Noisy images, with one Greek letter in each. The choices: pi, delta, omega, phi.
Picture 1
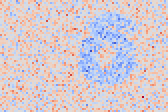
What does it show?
blue delta
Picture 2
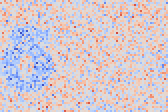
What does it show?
blue delta
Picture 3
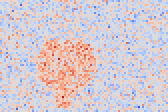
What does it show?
red phi
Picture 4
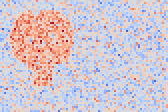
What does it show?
red phi
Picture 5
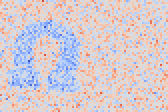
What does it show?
blue omega
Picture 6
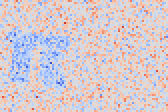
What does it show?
blue pi
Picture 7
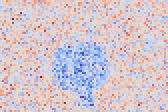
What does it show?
blue phi
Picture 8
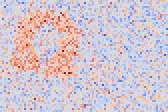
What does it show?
red omega
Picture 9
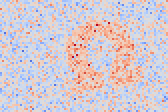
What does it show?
red omega
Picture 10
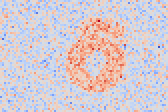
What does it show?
red delta
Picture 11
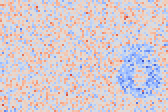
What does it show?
blue delta
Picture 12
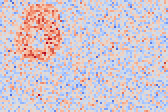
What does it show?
red delta
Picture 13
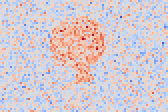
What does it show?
red phi
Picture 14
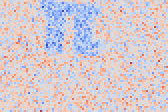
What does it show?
blue pi
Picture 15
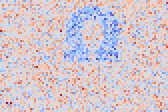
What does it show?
blue omega
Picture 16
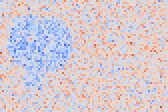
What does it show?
blue phi
